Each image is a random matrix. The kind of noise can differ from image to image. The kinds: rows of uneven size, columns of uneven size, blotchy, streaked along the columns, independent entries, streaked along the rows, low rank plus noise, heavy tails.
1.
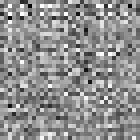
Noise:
low rank plus noise
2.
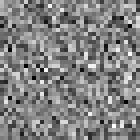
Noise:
low rank plus noise
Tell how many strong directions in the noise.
five to eight
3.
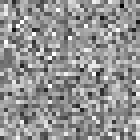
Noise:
independent entries
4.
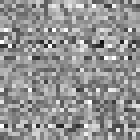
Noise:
rows of uneven size
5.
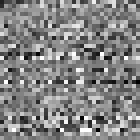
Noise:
rows of uneven size
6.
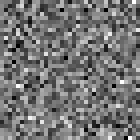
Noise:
independent entries
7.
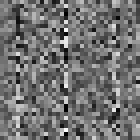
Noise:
columns of uneven size
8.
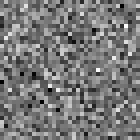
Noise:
independent entries
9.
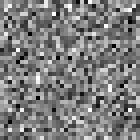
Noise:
independent entries
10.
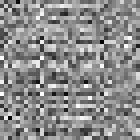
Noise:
low rank plus noise
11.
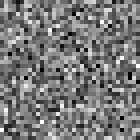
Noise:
independent entries
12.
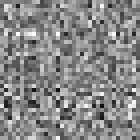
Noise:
low rank plus noise
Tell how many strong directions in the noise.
two
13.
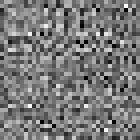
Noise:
low rank plus noise
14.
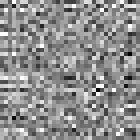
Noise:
low rank plus noise
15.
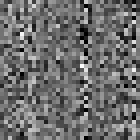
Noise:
columns of uneven size
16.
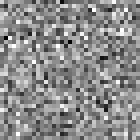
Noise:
low rank plus noise
